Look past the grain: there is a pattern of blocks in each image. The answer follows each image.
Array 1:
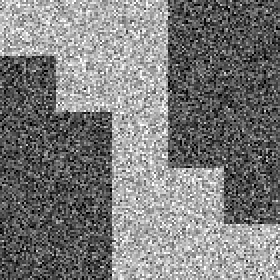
the same after a half turn
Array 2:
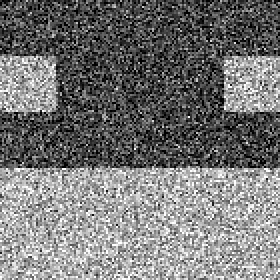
left and right mirror each other
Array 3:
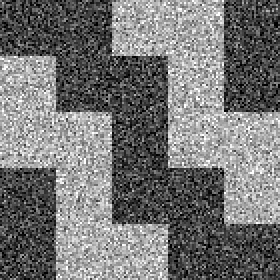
the same after a half turn
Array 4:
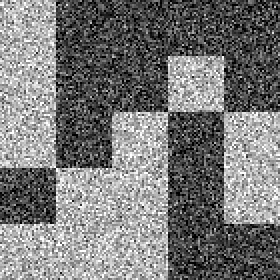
no symmetry
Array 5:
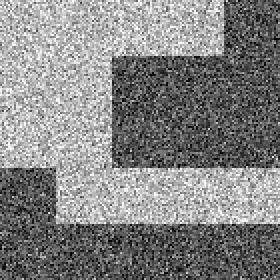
no symmetry
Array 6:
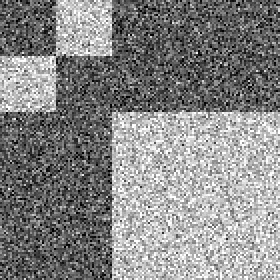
mirrored about the diagonal from the top left
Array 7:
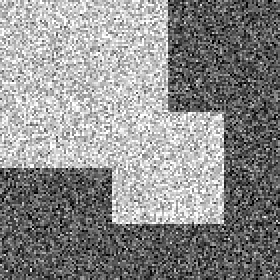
mirrored about the diagonal from the top left
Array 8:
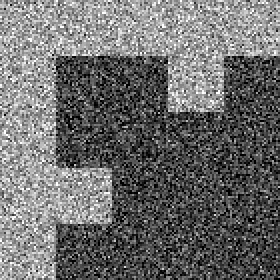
mirrored about the diagonal from the top left
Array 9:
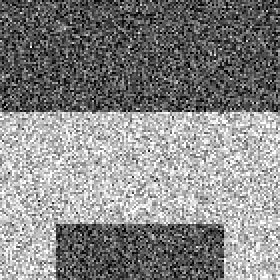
left and right mirror each other
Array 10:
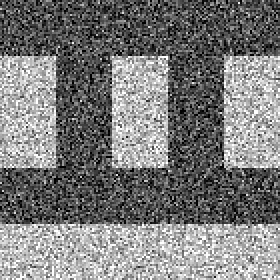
left and right mirror each other
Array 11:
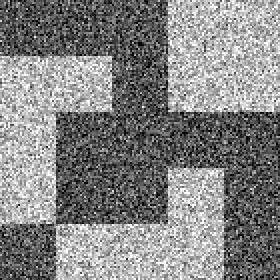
mirrored about the diagonal from the bottom left
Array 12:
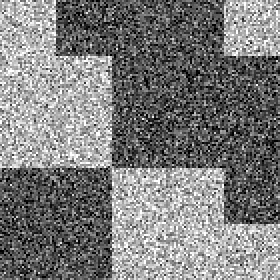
mirrored about the diagonal from the bottom left
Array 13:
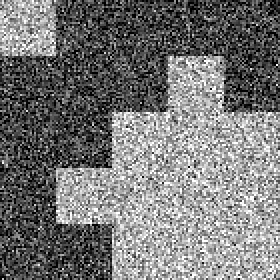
mirrored about the diagonal from the top left
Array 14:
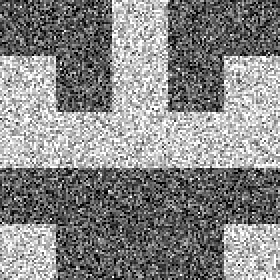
left and right mirror each other
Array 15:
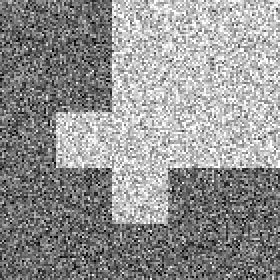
mirrored about the diagonal from the bottom left
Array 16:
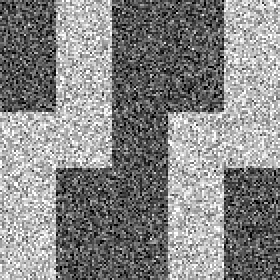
the same after a half turn
